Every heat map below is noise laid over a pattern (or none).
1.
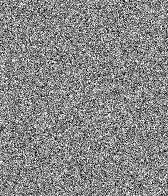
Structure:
only noise
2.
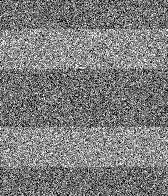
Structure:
horizontal stripes
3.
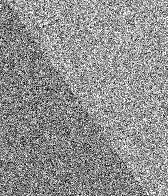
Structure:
a sharp edge
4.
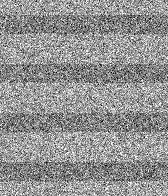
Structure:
horizontal stripes
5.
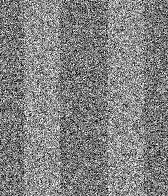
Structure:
vertical stripes
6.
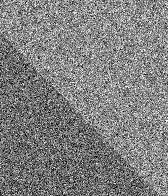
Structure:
a sharp edge
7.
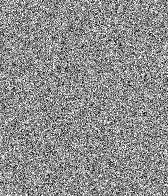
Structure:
only noise
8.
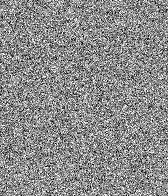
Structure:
only noise
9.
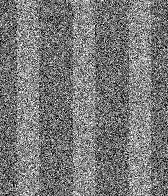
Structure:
vertical stripes
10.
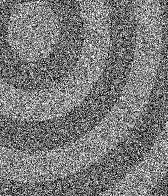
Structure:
rings round one point
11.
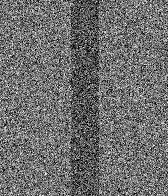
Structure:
one vertical stripe
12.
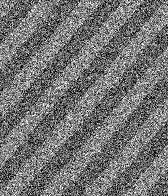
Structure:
diagonal stripes
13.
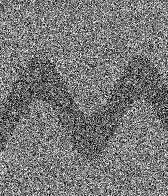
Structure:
a wavy band
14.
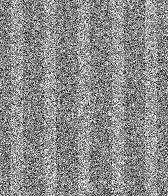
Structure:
vertical stripes
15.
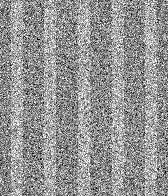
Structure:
vertical stripes
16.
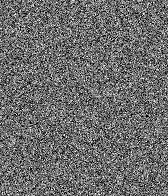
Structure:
only noise
